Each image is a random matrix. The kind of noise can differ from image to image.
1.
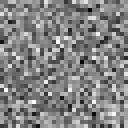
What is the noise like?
independent entries
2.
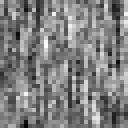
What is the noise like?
streaked along the columns
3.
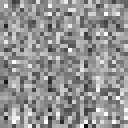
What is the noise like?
low rank plus noise
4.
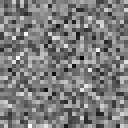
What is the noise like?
low rank plus noise
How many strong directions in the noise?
five to eight
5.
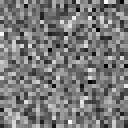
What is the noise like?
independent entries
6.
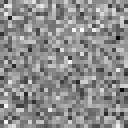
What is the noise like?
independent entries
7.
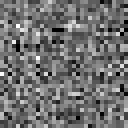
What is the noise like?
low rank plus noise
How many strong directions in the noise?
three or four
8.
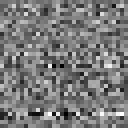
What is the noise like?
rows of uneven size
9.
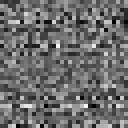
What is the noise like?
rows of uneven size
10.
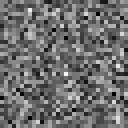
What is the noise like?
independent entries
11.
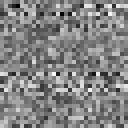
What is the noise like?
rows of uneven size
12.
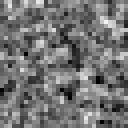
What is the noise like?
blotchy
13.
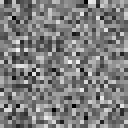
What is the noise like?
low rank plus noise
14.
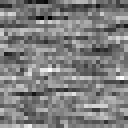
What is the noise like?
streaked along the rows
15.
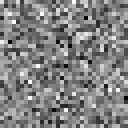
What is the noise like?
independent entries
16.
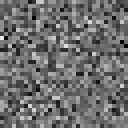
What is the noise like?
independent entries
